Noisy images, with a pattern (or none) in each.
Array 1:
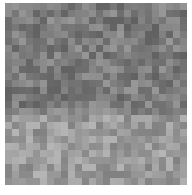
a sharp edge
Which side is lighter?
bottom
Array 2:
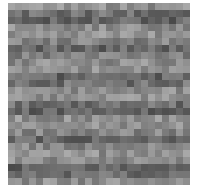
horizontal stripes
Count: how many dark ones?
6
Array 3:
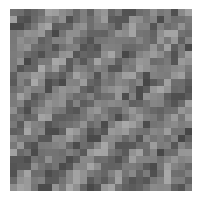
diagonal stripes
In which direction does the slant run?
bottom left to top right
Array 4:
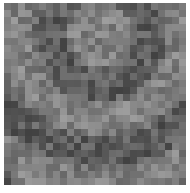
rings round one point
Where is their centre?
top middle
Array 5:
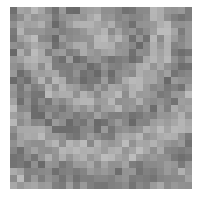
rings round one point
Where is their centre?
top middle
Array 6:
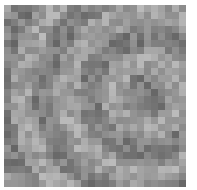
rings round one point
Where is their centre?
middle right
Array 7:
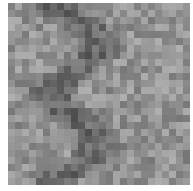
a wavy band
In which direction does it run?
top to bottom
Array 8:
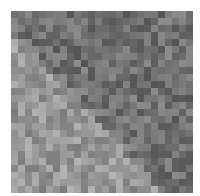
a sharp edge
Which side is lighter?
bottom left
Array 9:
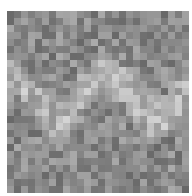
a wavy band
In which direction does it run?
left to right
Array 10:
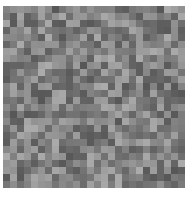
only noise
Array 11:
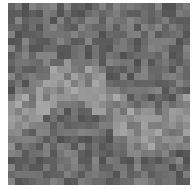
a wavy band
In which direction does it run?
left to right
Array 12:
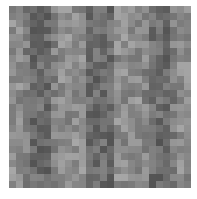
vertical stripes
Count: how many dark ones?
3
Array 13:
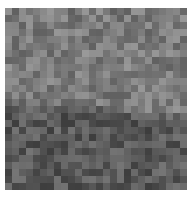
a sharp edge
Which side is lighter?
top
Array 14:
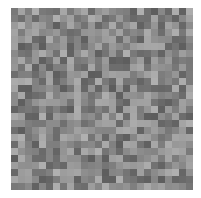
only noise
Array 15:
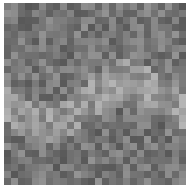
a wavy band
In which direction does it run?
left to right
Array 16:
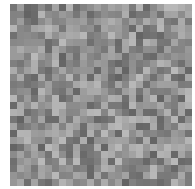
only noise
